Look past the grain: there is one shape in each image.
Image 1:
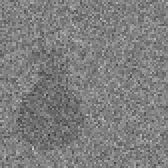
dark pear
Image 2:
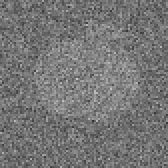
light apple
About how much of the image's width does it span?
two thirds
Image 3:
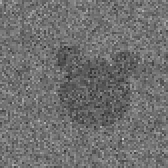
dark bear's head
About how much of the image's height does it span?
half
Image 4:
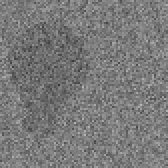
dark light bulb
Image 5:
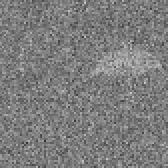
light umbrella, middle right
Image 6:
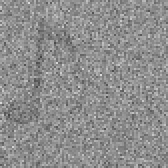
dark musical note
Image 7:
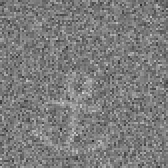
light anchor
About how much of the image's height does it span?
half
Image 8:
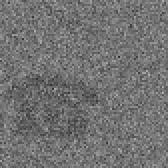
dark telephone
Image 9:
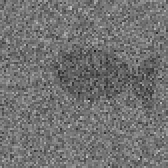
dark fish
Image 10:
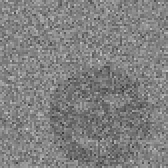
dark smiling face
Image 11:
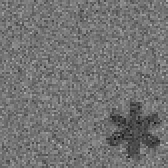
dark asterisk, bottom right
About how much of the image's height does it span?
a third
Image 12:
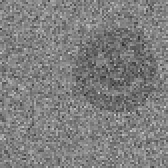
dark smiling face
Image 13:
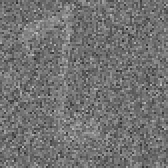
light musical note
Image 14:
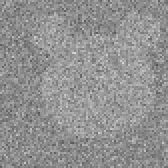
light bear's head
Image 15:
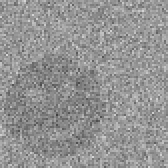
dark smiling face
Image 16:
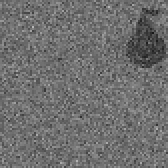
dark pear, top right
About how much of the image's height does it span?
a third
